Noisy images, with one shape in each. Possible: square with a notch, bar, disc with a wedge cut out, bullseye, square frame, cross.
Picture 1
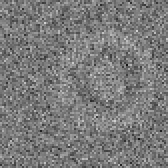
bullseye
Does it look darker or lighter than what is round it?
lighter
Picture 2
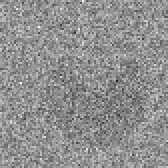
disc with a wedge cut out
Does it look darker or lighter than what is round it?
darker
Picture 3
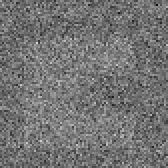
square with a notch
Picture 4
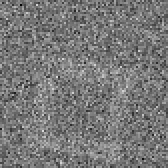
square frame
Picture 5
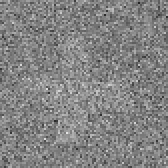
cross
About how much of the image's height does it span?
two thirds
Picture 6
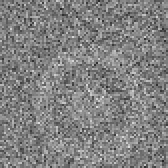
bullseye
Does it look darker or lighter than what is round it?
lighter
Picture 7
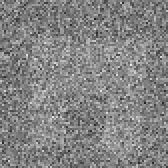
square with a notch
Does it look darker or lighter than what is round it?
lighter
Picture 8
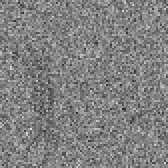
bar
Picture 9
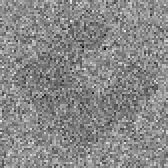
square with a notch
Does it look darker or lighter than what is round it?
darker
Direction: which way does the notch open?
up and right
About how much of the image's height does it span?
nearly all
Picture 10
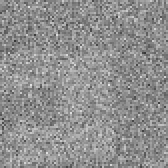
square with a notch
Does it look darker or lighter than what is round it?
lighter
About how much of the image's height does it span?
two thirds
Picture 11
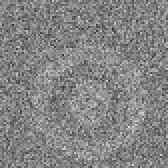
bullseye
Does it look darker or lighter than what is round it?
lighter
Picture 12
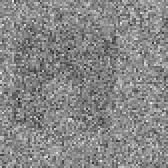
square with a notch
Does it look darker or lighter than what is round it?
darker
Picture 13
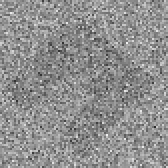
square with a notch
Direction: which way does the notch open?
down and left
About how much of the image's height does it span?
nearly all
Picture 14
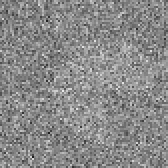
disc with a wedge cut out
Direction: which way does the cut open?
down and right
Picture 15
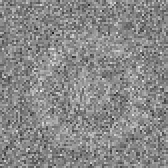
bullseye
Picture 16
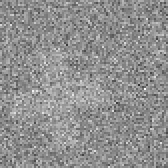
cross
